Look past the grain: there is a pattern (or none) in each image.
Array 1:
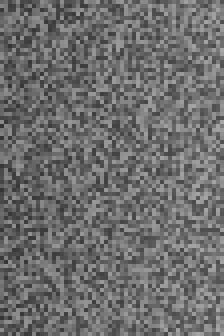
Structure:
a smooth slope
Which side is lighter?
right
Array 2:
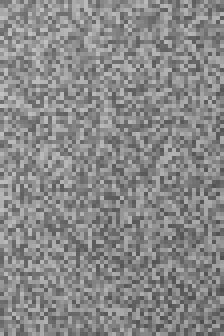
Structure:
a smooth slope
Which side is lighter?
top left
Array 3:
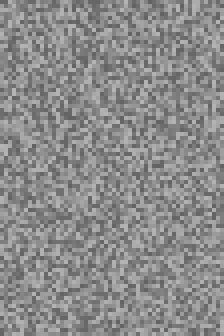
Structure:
only noise
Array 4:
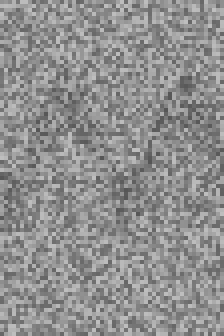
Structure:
a wavy band
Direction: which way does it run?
left to right
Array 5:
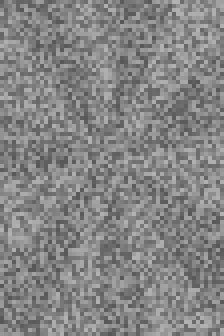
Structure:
spokes from one point
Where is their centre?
centre
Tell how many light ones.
7
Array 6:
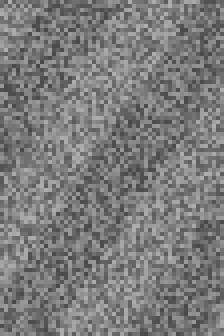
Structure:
diagonal stripes
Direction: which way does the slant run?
bottom left to top right
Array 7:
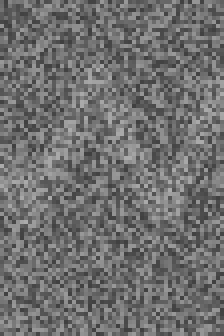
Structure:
a wavy band
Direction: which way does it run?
left to right
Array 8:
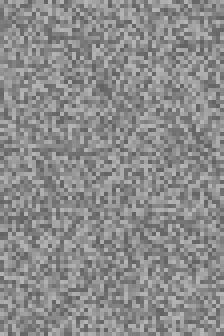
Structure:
only noise
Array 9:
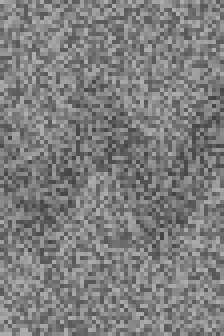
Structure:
a wavy band
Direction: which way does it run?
left to right
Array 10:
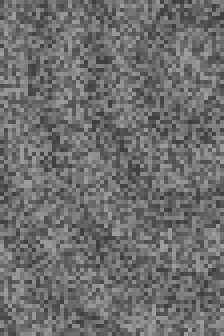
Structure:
rings round one point
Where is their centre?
top right
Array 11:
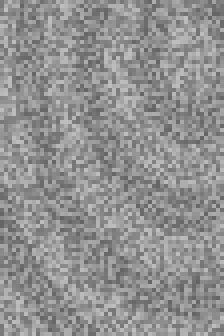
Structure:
rings round one point
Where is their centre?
top right
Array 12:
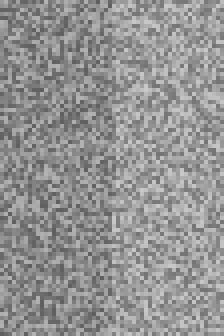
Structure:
a sharp edge
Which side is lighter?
right
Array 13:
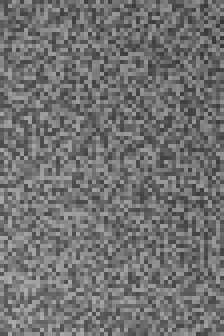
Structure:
a smooth slope
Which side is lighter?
bottom left
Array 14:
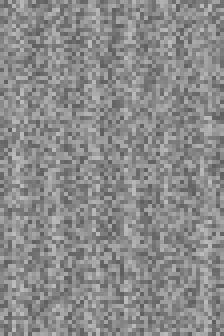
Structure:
vertical stripes
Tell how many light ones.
6
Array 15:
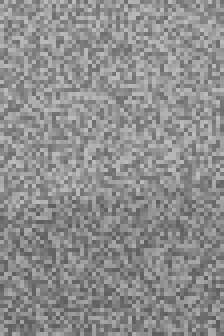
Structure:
a sharp edge
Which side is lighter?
top
